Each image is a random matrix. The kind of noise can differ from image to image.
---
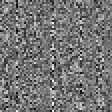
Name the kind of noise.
columns of uneven size
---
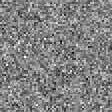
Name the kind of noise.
independent entries
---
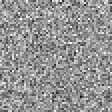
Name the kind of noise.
independent entries
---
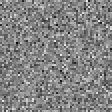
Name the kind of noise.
independent entries
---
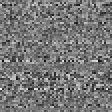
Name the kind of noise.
rows of uneven size
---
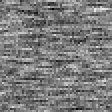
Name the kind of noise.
streaked along the rows
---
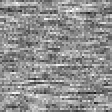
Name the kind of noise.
streaked along the rows
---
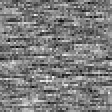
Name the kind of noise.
streaked along the rows
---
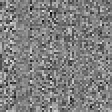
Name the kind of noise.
columns of uneven size
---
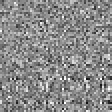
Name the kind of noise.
low rank plus noise
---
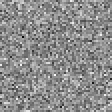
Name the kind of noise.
independent entries
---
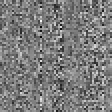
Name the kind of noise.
columns of uneven size
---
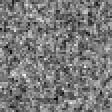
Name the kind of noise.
blotchy
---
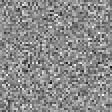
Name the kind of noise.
low rank plus noise
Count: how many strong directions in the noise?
one
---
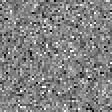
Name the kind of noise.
heavy tails
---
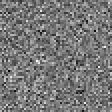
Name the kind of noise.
low rank plus noise
